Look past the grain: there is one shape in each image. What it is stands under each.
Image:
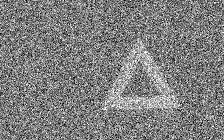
triangle frame
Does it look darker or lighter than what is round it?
lighter
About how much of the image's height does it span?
half
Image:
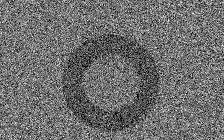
ring
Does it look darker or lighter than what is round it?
darker
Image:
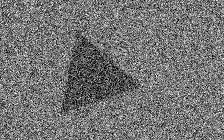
triangle
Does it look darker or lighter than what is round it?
darker
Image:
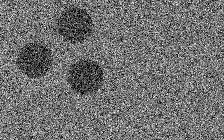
three dots
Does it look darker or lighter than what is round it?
darker
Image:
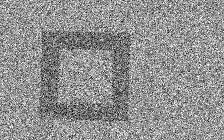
square frame
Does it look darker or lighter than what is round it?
darker
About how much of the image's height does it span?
two thirds
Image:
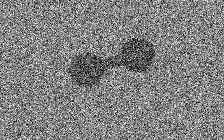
dumbbell
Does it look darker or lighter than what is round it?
darker
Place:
centre
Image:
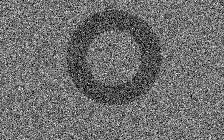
ring
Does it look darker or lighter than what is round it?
darker
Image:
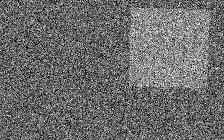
square
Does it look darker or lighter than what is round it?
lighter
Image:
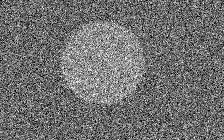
disc
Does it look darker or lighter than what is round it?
lighter
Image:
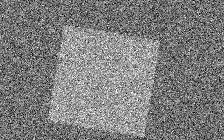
square
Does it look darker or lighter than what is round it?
lighter
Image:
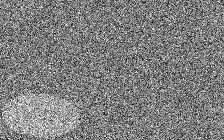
ellipse
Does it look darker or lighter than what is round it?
lighter
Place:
bottom left
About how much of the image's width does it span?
a third
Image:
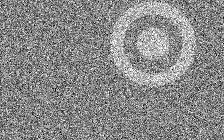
bullseye
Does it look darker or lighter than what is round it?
lighter
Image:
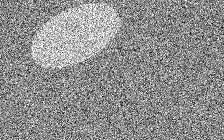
ellipse
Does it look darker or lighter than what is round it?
lighter
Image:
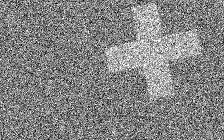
cross
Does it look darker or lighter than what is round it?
lighter
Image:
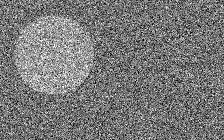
disc
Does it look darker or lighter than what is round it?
lighter
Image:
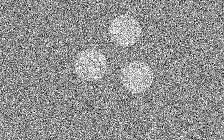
three dots
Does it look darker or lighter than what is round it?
lighter
